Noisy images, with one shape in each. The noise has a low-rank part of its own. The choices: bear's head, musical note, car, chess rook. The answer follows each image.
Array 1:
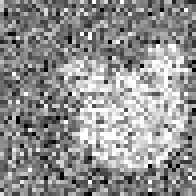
light bear's head
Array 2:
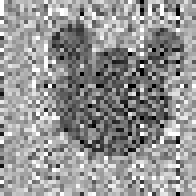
dark bear's head
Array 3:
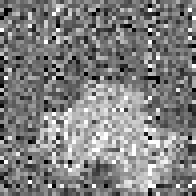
light car
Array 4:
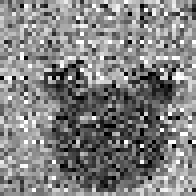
dark bear's head
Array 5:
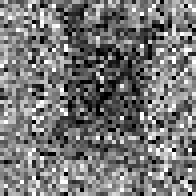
dark chess rook
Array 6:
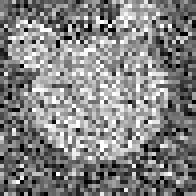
light bear's head
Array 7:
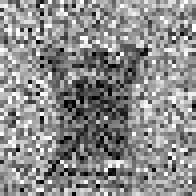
dark chess rook
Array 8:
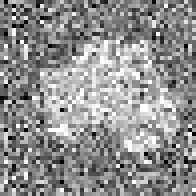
light car
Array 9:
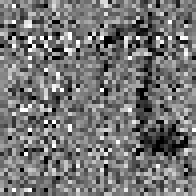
dark musical note
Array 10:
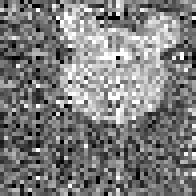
light bear's head
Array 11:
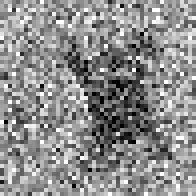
dark chess rook
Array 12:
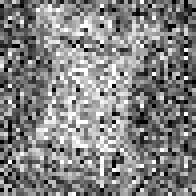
light chess rook
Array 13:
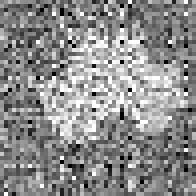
light car
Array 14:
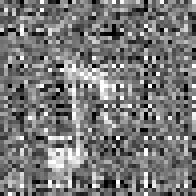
light musical note
